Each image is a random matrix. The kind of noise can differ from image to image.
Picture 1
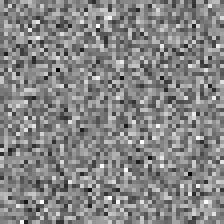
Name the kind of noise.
independent entries
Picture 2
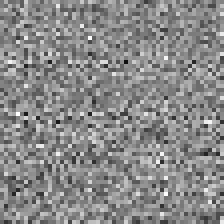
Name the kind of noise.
low rank plus noise
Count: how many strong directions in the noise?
five to eight
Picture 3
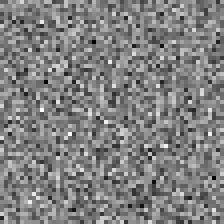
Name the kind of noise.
independent entries
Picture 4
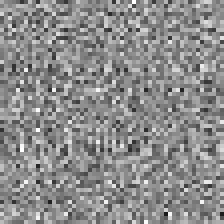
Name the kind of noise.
low rank plus noise
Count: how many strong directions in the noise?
three or four
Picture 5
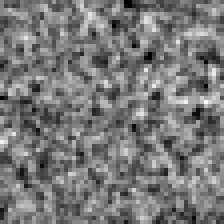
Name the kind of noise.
blotchy
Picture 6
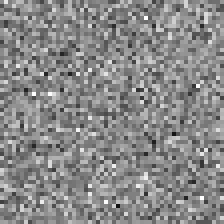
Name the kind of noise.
independent entries
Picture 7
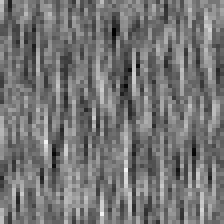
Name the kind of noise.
streaked along the columns
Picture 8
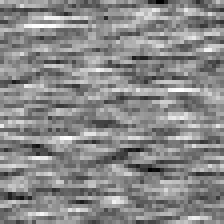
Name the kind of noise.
streaked along the rows
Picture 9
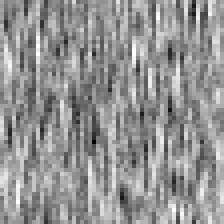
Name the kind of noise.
streaked along the columns
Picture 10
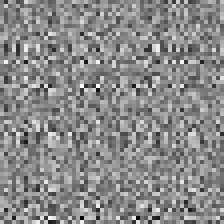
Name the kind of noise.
low rank plus noise
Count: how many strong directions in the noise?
two
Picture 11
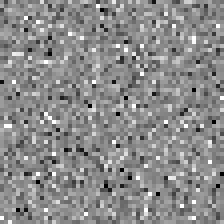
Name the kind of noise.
heavy tails
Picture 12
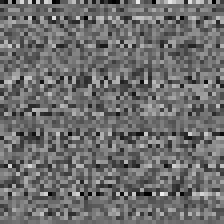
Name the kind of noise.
rows of uneven size
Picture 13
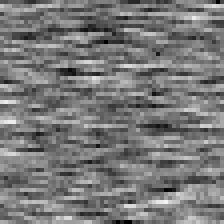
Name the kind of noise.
streaked along the rows
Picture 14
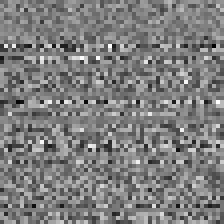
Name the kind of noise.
rows of uneven size
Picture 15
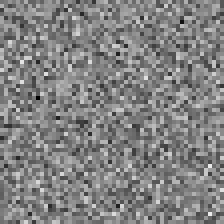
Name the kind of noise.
independent entries
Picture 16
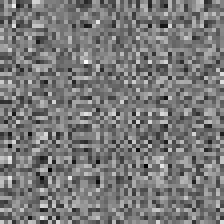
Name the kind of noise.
low rank plus noise
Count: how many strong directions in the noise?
two
